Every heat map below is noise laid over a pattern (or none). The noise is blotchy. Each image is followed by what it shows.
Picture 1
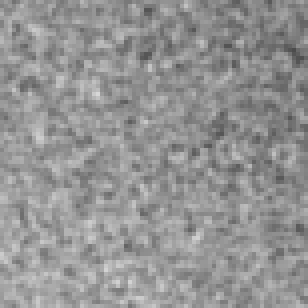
a smooth slope
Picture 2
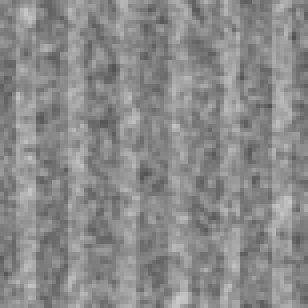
vertical stripes
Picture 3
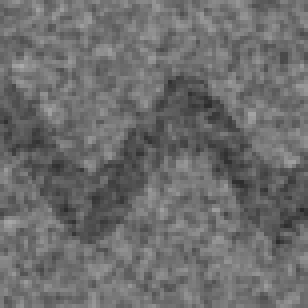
a wavy band
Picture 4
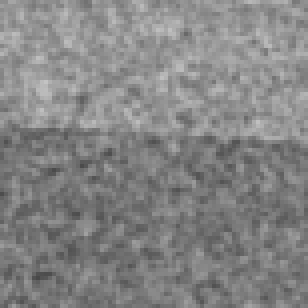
a sharp edge
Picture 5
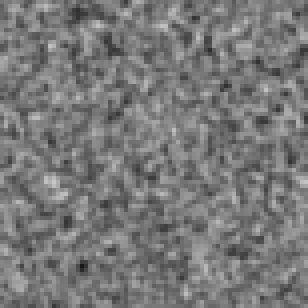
only noise
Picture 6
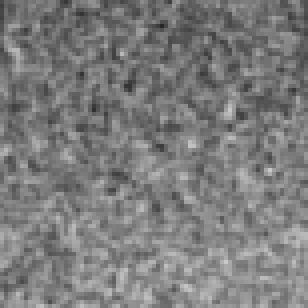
a smooth slope
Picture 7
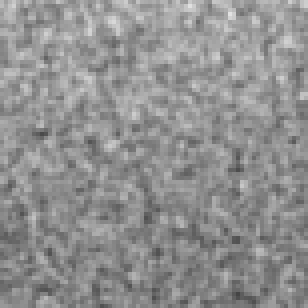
a smooth slope
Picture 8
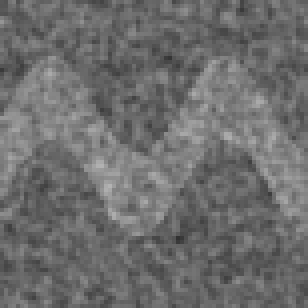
a wavy band
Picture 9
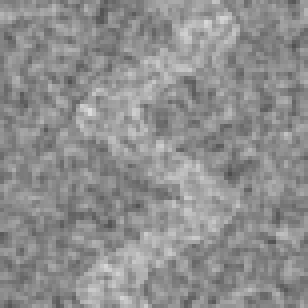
a wavy band
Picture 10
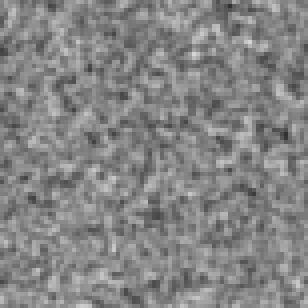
only noise
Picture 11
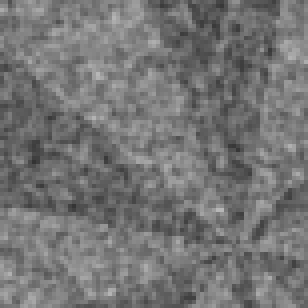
spokes from one point
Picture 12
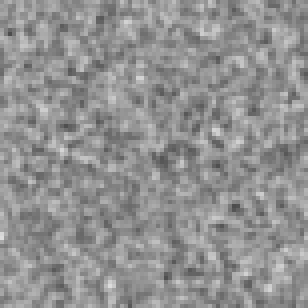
only noise
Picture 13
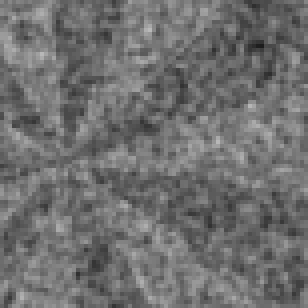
spokes from one point
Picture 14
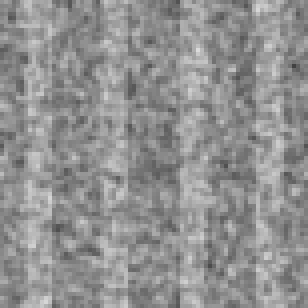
vertical stripes
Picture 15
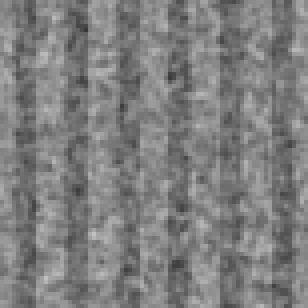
vertical stripes
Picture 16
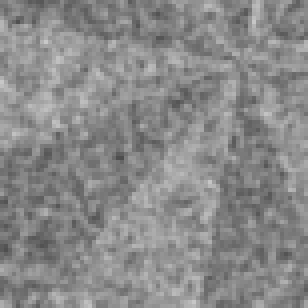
spokes from one point
